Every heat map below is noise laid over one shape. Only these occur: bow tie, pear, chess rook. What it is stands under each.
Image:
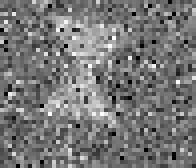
bow tie
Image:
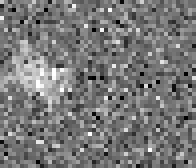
chess rook
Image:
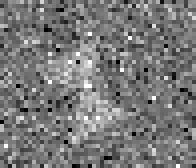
bow tie
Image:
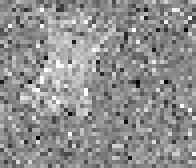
chess rook
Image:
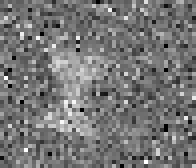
bow tie
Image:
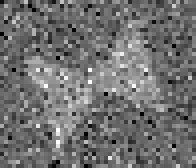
bow tie
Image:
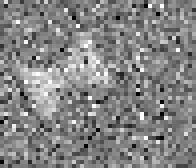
bow tie
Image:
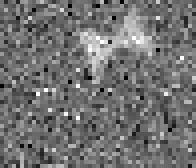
bow tie
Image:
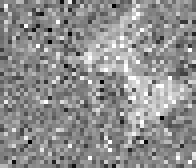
bow tie
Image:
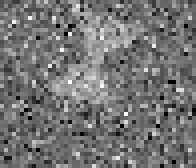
bow tie
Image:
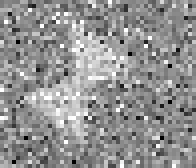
bow tie
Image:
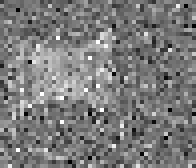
chess rook
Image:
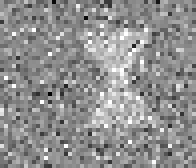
bow tie
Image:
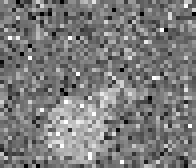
pear
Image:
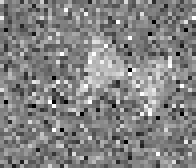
bow tie
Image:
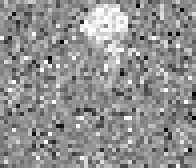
pear
